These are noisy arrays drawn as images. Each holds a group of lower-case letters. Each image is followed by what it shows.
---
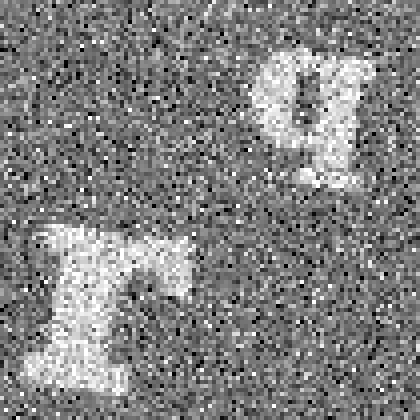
top right: q; bottom left: r
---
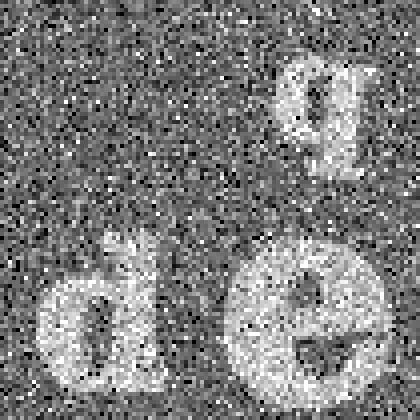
top right: q; bottom left: d; bottom right: e
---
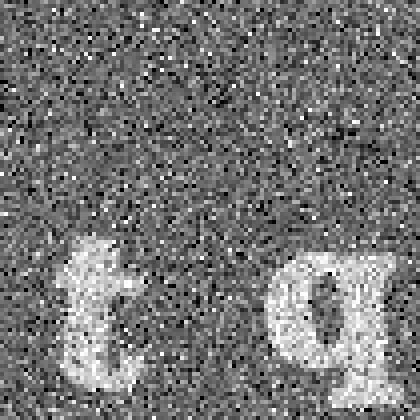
bottom left: t; bottom right: q
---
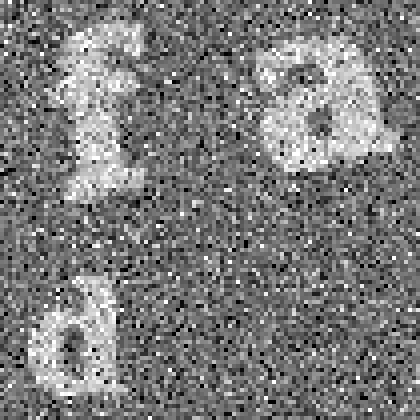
top left: f; top right: a; bottom left: d
